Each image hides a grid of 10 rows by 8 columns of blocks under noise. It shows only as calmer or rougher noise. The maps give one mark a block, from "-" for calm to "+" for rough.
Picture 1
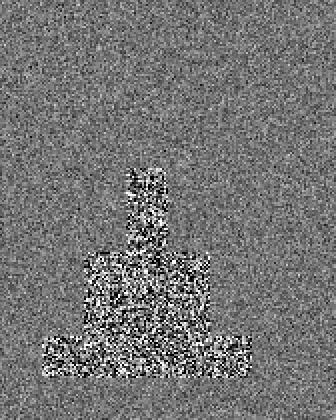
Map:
- - - - - - - -
- - - - - - - -
- - - - - - - -
- - - - - - - -
- - - + - - - -
- - - + - - - -
- - + + + - - -
- - + + + - - -
- + + + + + - -
- - - - - - - -
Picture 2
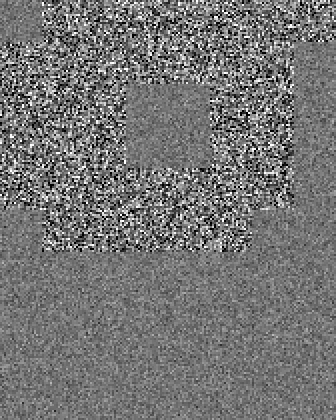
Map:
- + + + + + + +
+ + + + + + + -
+ + + - - + + -
+ + + - - + + -
+ + + + + + + -
- + + + + + - -
- - - - - - - -
- - - - - - - -
- - - - - - - -
- - - - - - - -
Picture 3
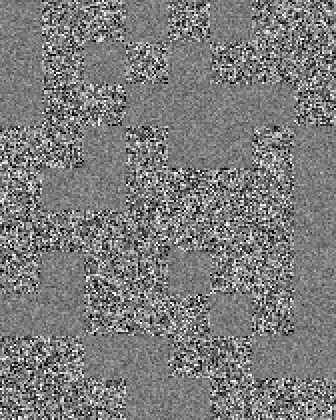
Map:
- + + - + - + +
- + - + - + + +
- + + - - - - +
+ + - + - - + -
+ - - + + + + -
+ + + + + + + -
+ - + + - + + -
- - + + + - + -
+ + - - + + - -
+ + + - - + + +
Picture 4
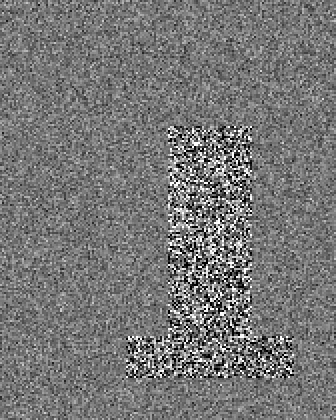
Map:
- - - - - - - -
- - - - - - - -
- - - - - - - -
- - - - + + - -
- - - - + + - -
- - - - + + - -
- - - - + + - -
- - - - + + - -
- - - + + + + -
- - - - - - - -
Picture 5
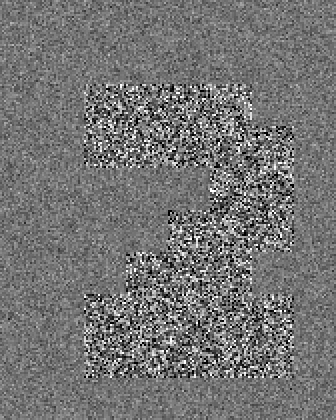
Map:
- - - - - - - -
- - - - - - - -
- - + + + + - -
- - + + + + + -
- - - - - + + -
- - - - + + + -
- - - + + + - -
- - + + + + + -
- - + + + + + -
- - - - - - - -
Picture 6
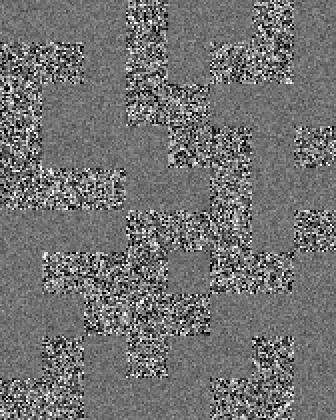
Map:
- - - + - - + -
+ + - + - + + -
+ - - + + - - -
+ - - - + + - +
+ + + - - + - -
- - - + + + - +
- + + + - + + -
- - + + + - - -
- + - + - - + -
+ + - - - + + -
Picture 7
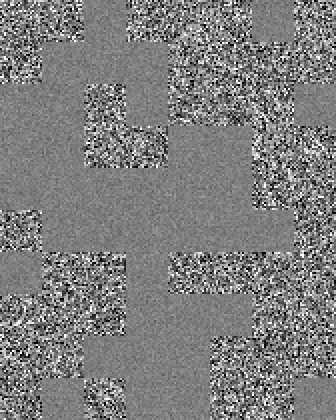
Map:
+ + - + + + - +
+ - - - + + + +
- - + - + + + -
- - + + - - + +
- - - - - - + +
+ - - - - - - +
- + + - + + + +
+ + + - - - + +
+ + - - - + + +
+ - + - - + + -
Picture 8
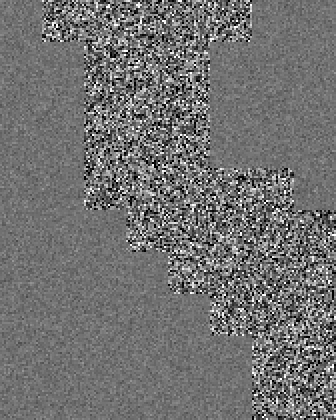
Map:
- + + + + + - -
- - + + + - - -
- - + + + - - -
- - + + + - - -
- - + + + + + -
- - - + + + + +
- - - - + + + +
- - - - - + + +
- - - - - - + +
- - - - - - + +
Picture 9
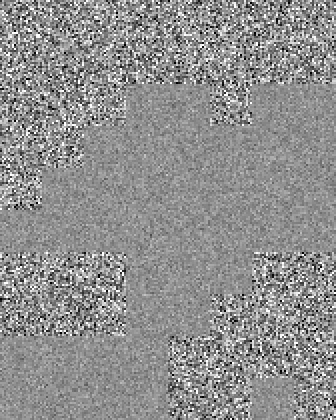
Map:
+ + + + + + + +
+ + + + + + + +
+ + + - - + - -
+ + - - - - - -
+ - - - - - - -
- - - - - - - -
+ + + - - - + +
+ + + - - + + +
- - - - + + + +
- - - - + + - +
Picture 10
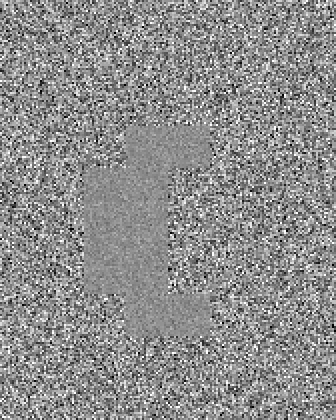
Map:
+ + + + + + + +
+ + + + + + + +
+ + + + + + + +
+ + + - - + + +
+ + - - + + + +
+ + - - + + + +
+ + - - + + + +
+ + + - - + + +
+ + + + + + + +
+ + + + + + + +
